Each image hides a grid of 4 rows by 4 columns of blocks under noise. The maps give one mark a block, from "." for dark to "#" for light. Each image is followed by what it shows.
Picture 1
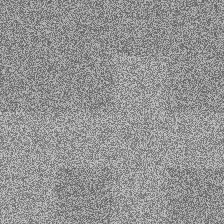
. . . .
. . # .
# # # #
# . # .
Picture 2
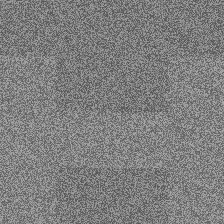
. . . .
# . . #
# # # #
# . . #
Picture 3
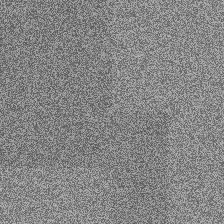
. . # #
. . # #
. . . #
# # . #
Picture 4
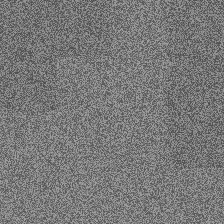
. . # .
. # # .
# # # .
# # # #
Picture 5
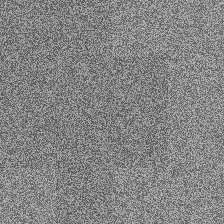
. . # #
. . . #
. . . #
# . # #
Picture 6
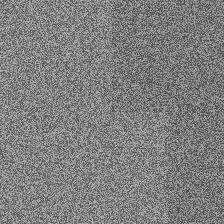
# # . .
# # . .
# # # .
# # # .
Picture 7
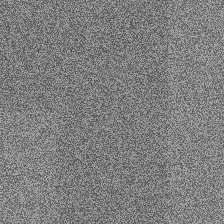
. . . #
. . . #
# . . #
# . . #
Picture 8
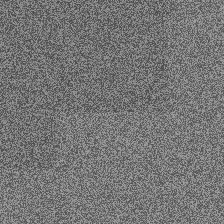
. . . #
. . . #
. # # #
# # # #
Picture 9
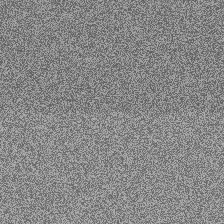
. . . .
. . . .
# # # #
# # # #
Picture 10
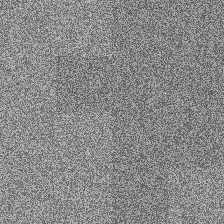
# # . .
# . . .
# # . .
# # . #
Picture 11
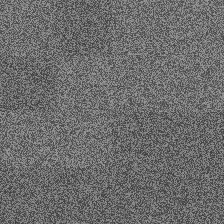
# . # #
. # # #
# # . .
. . . .
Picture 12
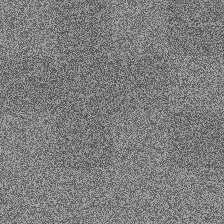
# . # .
. . . #
# . # .
# # # #
